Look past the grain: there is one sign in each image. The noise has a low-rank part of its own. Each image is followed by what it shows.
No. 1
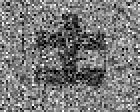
plus-minus sign
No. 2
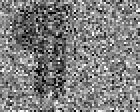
pilcrow
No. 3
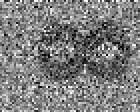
infinity sign
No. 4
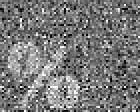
percent sign
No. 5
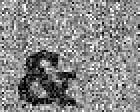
ampersand
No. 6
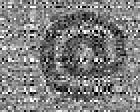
at sign
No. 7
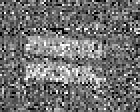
equals sign
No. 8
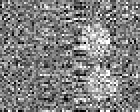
colon
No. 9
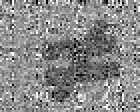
not-equal sign
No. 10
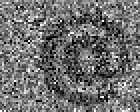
at sign
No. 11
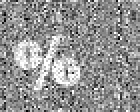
percent sign
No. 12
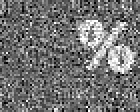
percent sign
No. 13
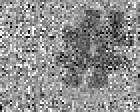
hash sign
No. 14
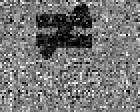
not-equal sign
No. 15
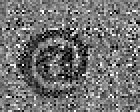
at sign
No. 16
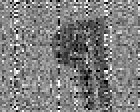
pilcrow
